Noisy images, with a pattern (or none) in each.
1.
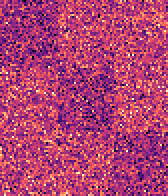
blocks along the diagonal
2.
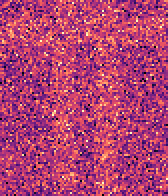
bands of rows crossing bands of columns
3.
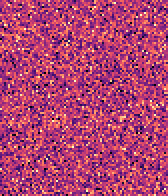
only noise
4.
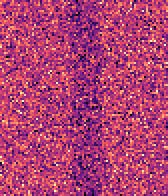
one band of columns
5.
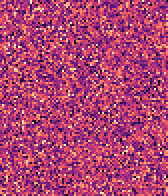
only noise
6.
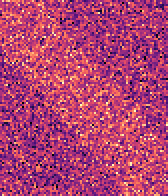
a diagonal band
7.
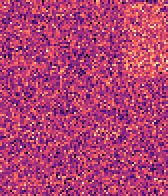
one block
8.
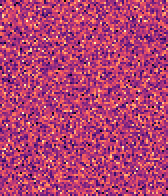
only noise
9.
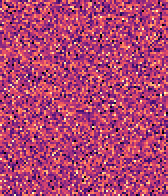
only noise
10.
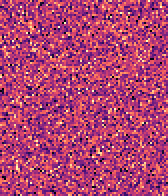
only noise
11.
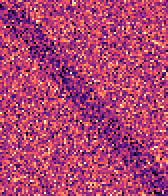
a diagonal band
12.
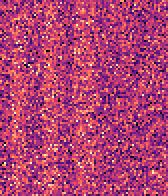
bands of columns
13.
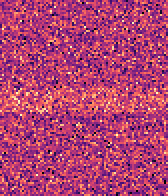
one band of rows
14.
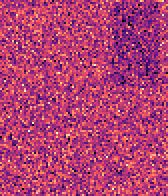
one block
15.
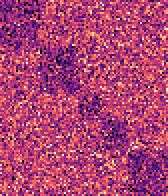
blocks along the diagonal
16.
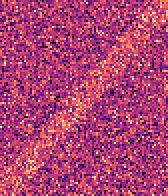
a diagonal band
